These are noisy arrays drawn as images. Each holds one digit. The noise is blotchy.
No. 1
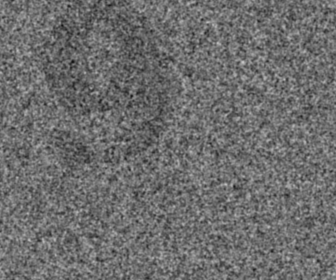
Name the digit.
9
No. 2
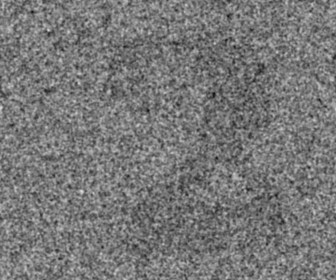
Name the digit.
2
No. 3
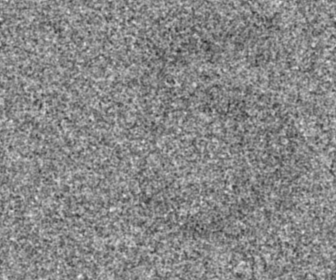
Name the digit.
5
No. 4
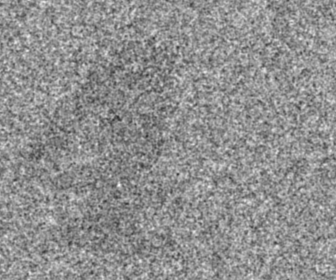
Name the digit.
4
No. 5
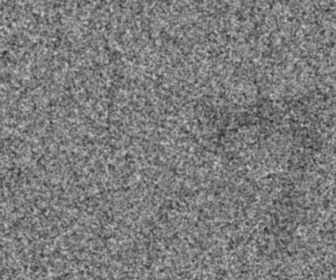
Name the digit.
7
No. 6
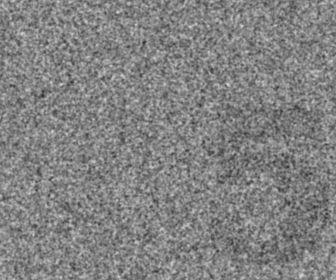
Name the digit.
5
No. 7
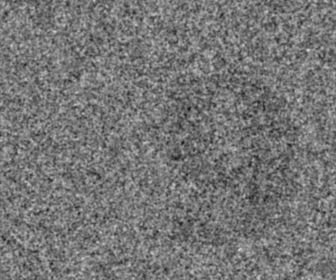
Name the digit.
9
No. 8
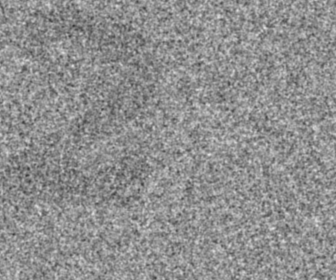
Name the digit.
2
